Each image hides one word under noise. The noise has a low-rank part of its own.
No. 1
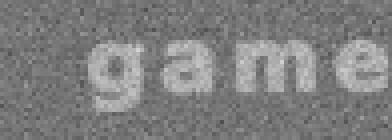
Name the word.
game
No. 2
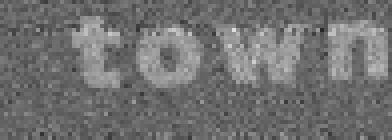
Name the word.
town
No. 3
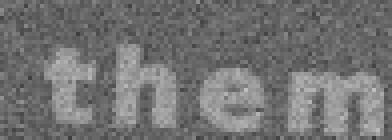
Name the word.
them
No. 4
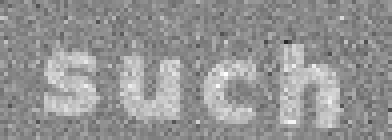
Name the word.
such
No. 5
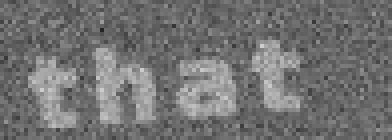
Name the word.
that
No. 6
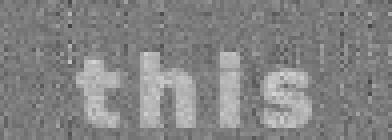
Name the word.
this
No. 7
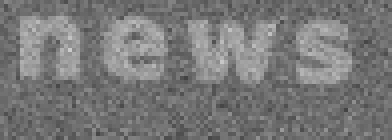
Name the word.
news
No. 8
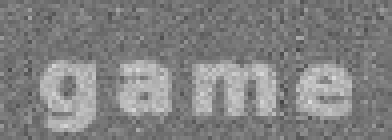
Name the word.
game
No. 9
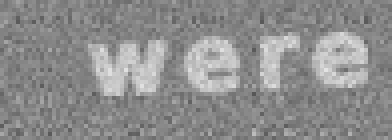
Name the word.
were
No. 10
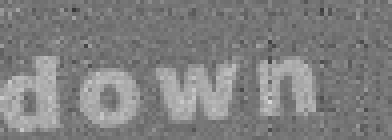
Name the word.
down
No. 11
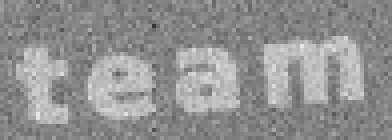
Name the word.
team
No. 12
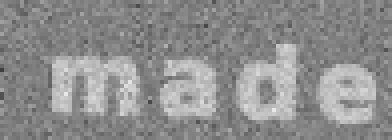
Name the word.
made
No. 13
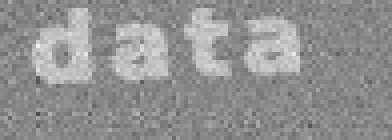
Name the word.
data
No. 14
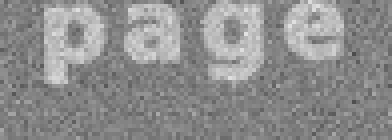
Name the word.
page
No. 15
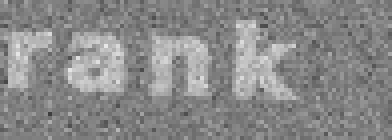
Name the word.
rank
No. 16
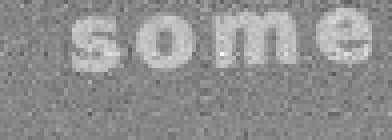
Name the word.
some
